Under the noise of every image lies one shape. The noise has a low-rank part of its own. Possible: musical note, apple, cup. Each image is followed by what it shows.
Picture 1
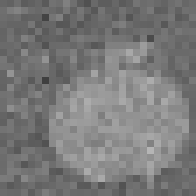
light apple
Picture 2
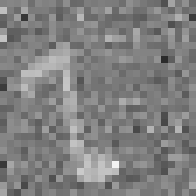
light musical note
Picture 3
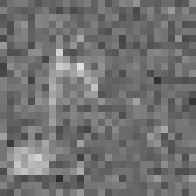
light musical note
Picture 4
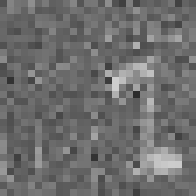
light musical note
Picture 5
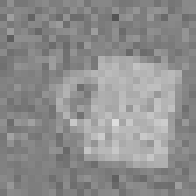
light cup
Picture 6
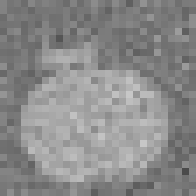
light apple
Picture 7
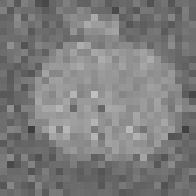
light apple
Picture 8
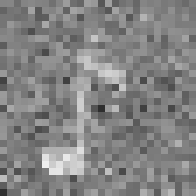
light musical note
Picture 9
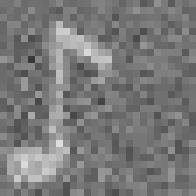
light musical note
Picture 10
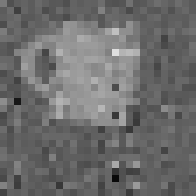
light cup
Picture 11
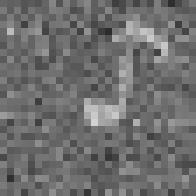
light musical note
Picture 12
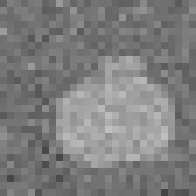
light apple
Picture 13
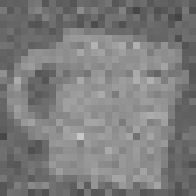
light cup
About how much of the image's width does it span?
nearly all
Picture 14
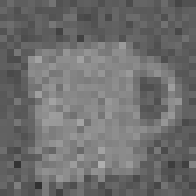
light cup
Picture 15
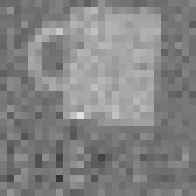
light cup
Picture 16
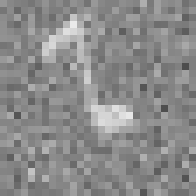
light musical note
